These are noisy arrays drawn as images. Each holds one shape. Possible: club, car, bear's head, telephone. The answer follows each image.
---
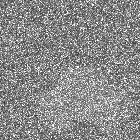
car
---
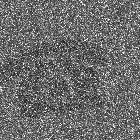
telephone
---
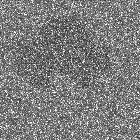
car
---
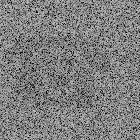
telephone
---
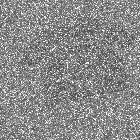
telephone
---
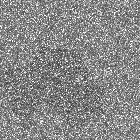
car
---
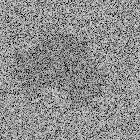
car
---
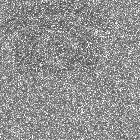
telephone
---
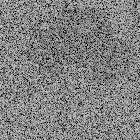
car
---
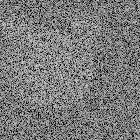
bear's head
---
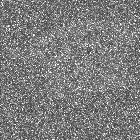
telephone
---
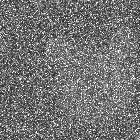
bear's head
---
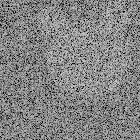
bear's head
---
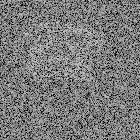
telephone
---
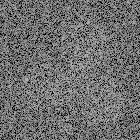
club
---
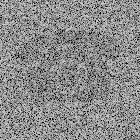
telephone
